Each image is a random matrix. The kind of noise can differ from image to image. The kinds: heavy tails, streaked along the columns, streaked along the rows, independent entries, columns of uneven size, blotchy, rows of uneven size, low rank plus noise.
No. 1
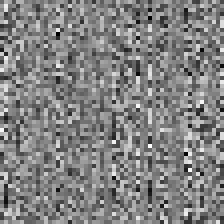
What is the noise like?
columns of uneven size
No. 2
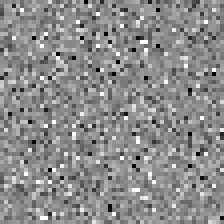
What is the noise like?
heavy tails
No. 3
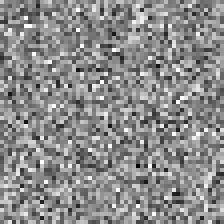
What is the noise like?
independent entries
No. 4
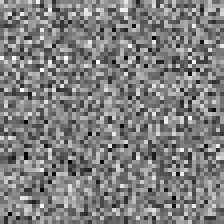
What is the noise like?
low rank plus noise
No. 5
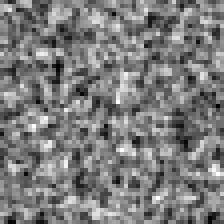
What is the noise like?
blotchy
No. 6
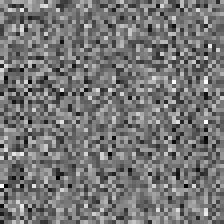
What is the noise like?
low rank plus noise
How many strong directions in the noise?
three or four
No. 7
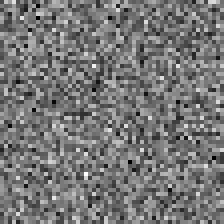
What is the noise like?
independent entries
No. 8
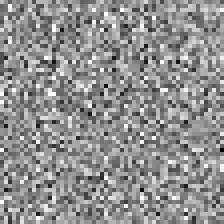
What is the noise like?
low rank plus noise
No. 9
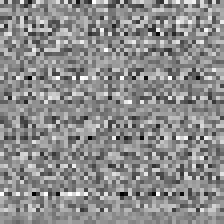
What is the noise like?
rows of uneven size
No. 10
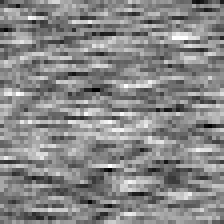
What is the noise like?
streaked along the rows
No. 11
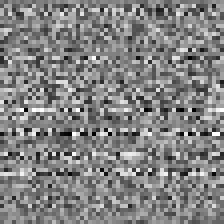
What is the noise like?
rows of uneven size
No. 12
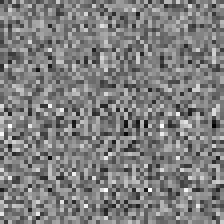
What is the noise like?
low rank plus noise
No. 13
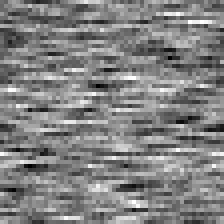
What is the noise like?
streaked along the rows
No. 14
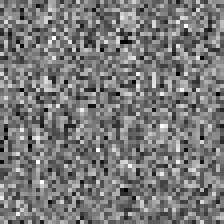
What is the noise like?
low rank plus noise
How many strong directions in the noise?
five to eight
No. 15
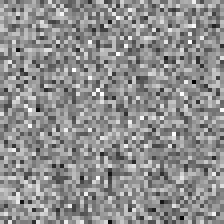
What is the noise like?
independent entries
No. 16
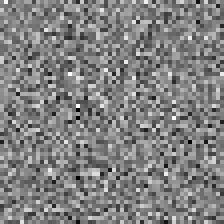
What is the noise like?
low rank plus noise
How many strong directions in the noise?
five to eight
